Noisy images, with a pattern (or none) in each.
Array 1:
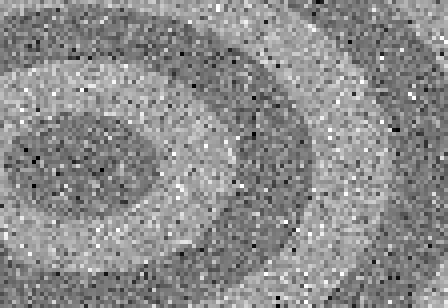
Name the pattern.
rings round one point
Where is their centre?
middle left
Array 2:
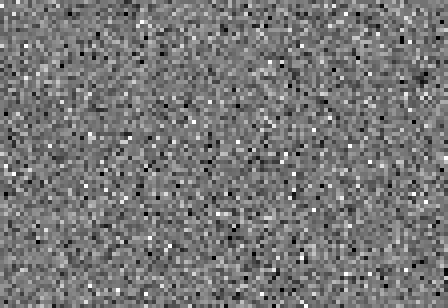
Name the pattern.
only noise
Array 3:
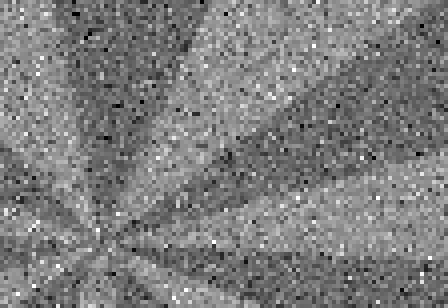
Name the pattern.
spokes from one point
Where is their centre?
bottom left
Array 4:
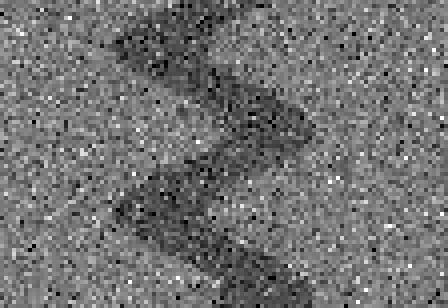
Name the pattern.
a wavy band
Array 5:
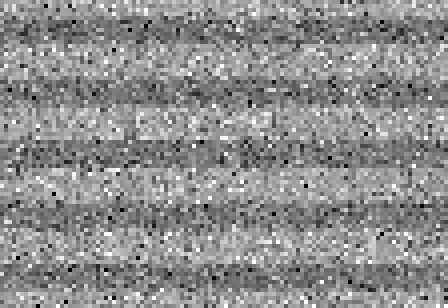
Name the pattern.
horizontal stripes
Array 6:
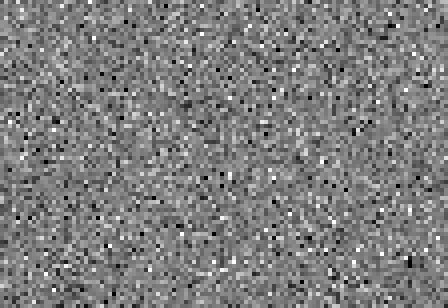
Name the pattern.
only noise
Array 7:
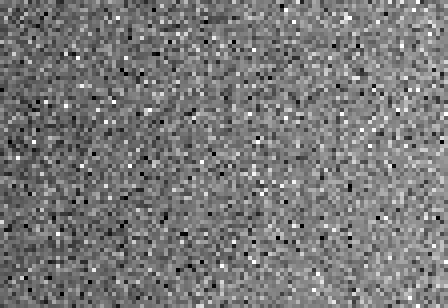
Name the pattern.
a smooth slope
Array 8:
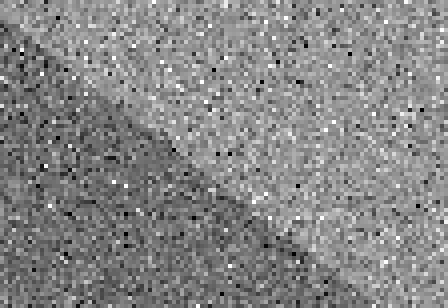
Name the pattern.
a sharp edge
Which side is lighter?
top right
